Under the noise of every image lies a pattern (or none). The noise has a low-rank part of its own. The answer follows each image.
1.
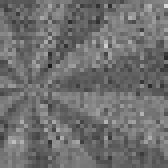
spokes from one point
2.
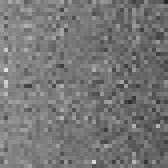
a smooth slope
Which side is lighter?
left
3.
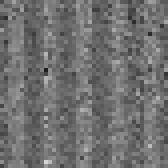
vertical stripes
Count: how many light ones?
5
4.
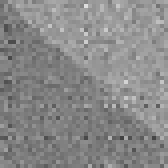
a sharp edge
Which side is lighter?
top right
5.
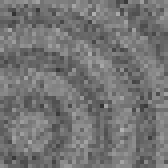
rings round one point
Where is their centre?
bottom left
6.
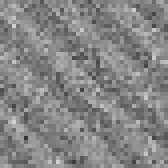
diagonal stripes
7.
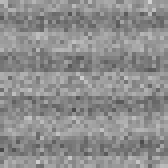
horizontal stripes
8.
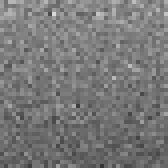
a smooth slope
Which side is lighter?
top
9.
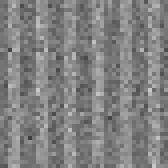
vertical stripes
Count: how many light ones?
6
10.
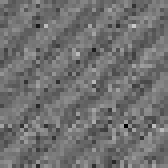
diagonal stripes
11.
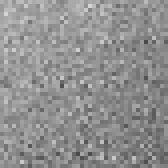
a smooth slope
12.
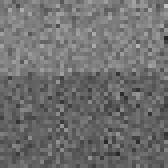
a sharp edge
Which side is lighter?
top
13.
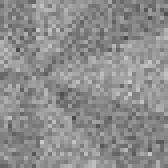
spokes from one point
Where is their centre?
middle left
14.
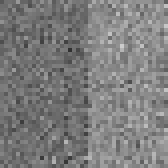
a sharp edge
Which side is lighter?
right
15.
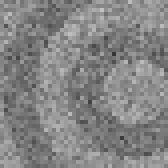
rings round one point
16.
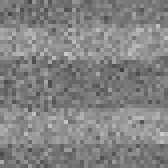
horizontal stripes
